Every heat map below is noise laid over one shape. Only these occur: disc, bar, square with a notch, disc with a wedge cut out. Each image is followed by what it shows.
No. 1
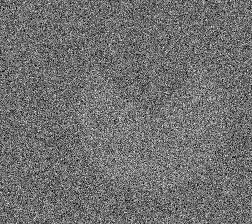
disc with a wedge cut out
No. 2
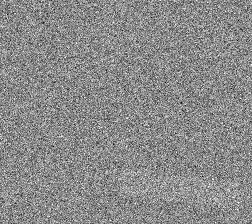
bar
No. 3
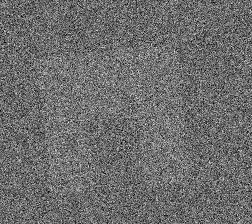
square with a notch
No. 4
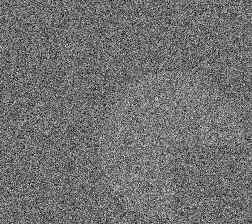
disc with a wedge cut out
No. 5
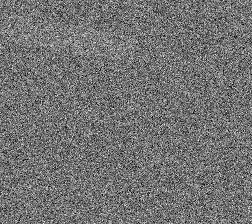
bar
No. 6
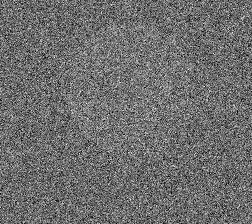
disc
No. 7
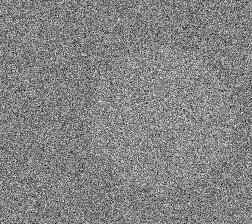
disc
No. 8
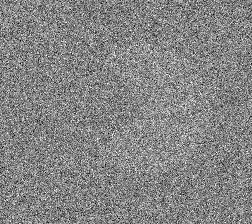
disc with a wedge cut out
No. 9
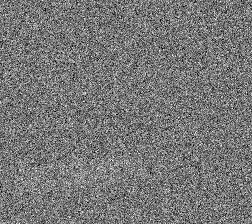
bar
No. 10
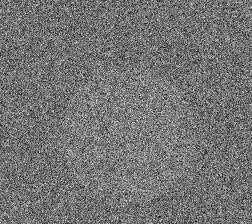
disc
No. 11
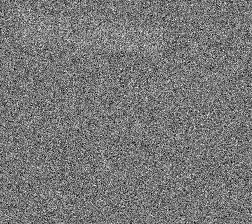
bar
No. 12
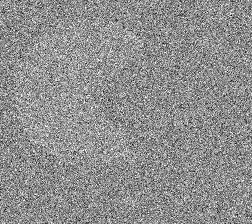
disc with a wedge cut out
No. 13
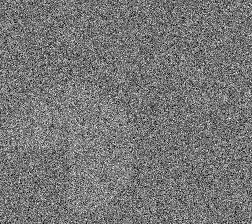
disc with a wedge cut out
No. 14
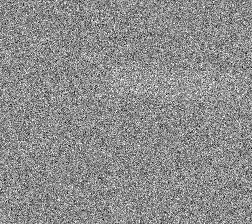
bar
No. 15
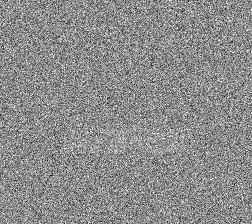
bar
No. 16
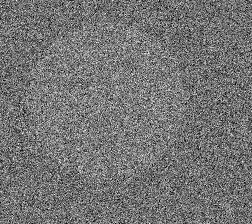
disc
